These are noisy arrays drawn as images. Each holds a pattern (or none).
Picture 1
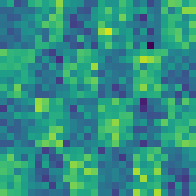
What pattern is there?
a checkerboard
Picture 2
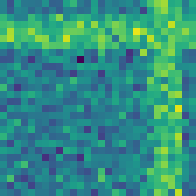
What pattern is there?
bands of rows crossing bands of columns
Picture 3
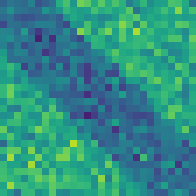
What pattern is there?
a diagonal band
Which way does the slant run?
top left to bottom right
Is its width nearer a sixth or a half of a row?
a half
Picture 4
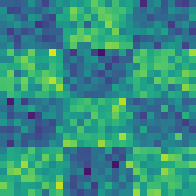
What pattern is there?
a checkerboard
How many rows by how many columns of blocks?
4 by 3
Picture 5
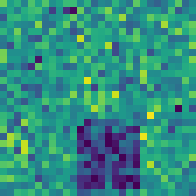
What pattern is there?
one block
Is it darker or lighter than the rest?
darker
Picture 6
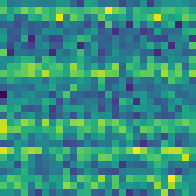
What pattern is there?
bands of rows
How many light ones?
5
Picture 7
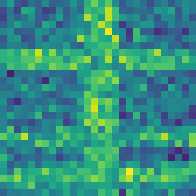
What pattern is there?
bands of rows crossing bands of columns
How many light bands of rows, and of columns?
3 and 1
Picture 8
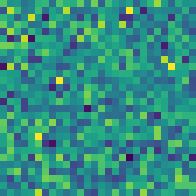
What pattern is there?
only noise
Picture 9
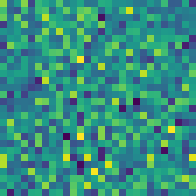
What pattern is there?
only noise
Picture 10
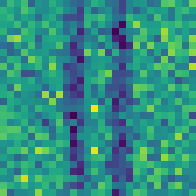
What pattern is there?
bands of columns
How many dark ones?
2
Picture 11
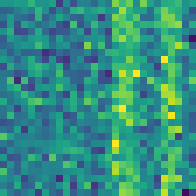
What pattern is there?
bands of columns
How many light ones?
2
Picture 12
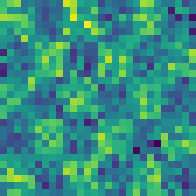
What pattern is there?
a checkerboard
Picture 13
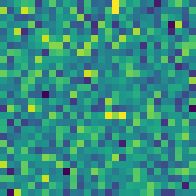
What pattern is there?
only noise
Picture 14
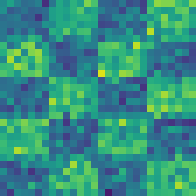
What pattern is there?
a checkerboard
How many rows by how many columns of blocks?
5 by 4
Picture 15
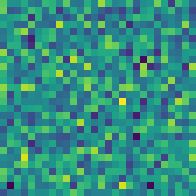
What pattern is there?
only noise
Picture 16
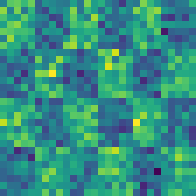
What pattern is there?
a checkerboard
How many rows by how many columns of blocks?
4 by 6
